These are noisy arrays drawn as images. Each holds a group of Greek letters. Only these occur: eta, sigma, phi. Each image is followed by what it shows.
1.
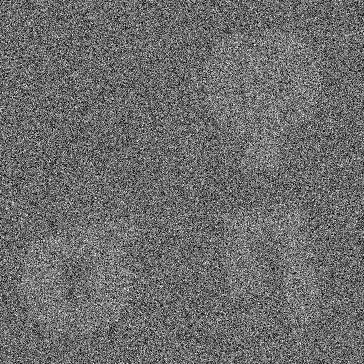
top right: phi; bottom left: sigma; bottom right: eta
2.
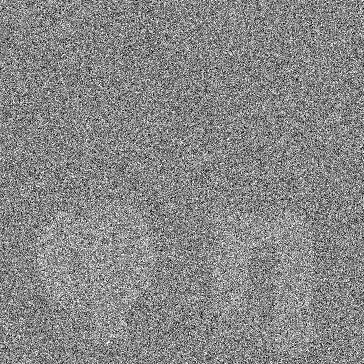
bottom left: phi; bottom right: eta
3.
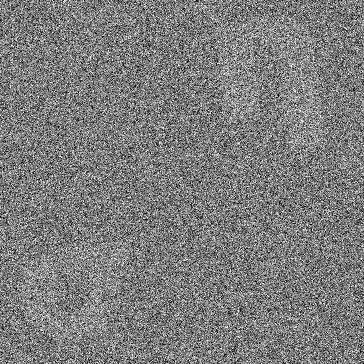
top right: eta; bottom left: sigma
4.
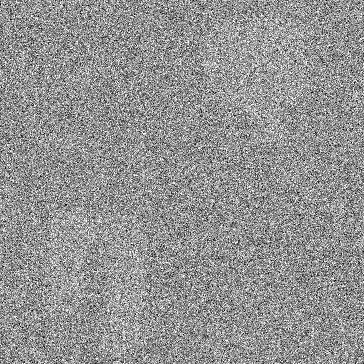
top right: phi; bottom left: eta
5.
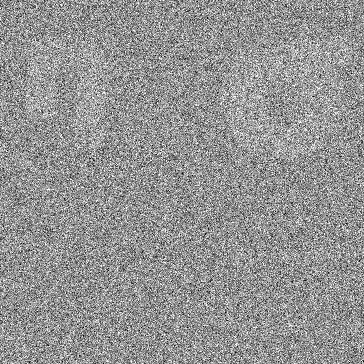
top left: eta; top right: sigma
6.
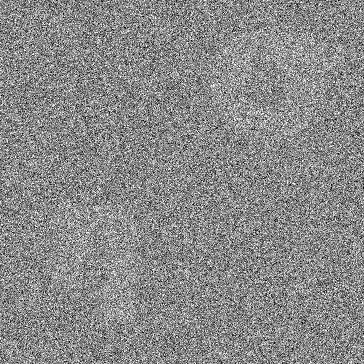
top right: sigma; bottom left: eta
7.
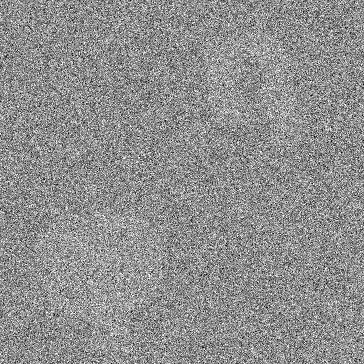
top right: eta; bottom left: phi
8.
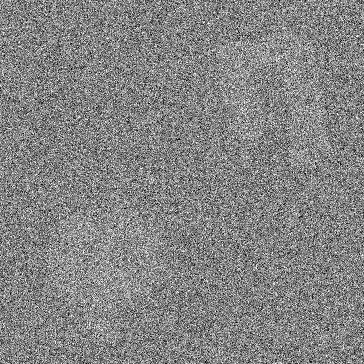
top right: eta; bottom left: phi
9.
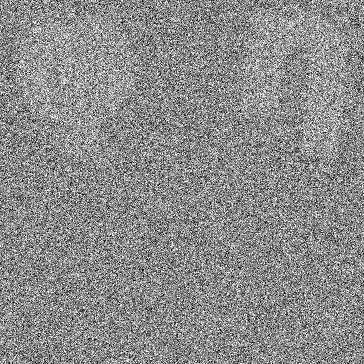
top left: phi; top right: eta
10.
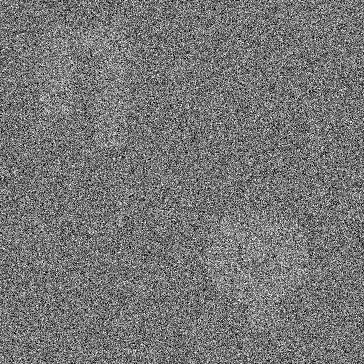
top left: eta; bottom right: phi
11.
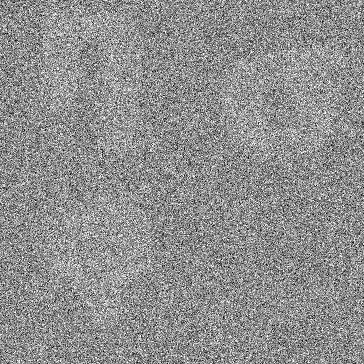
top left: eta; top right: sigma; bottom left: phi
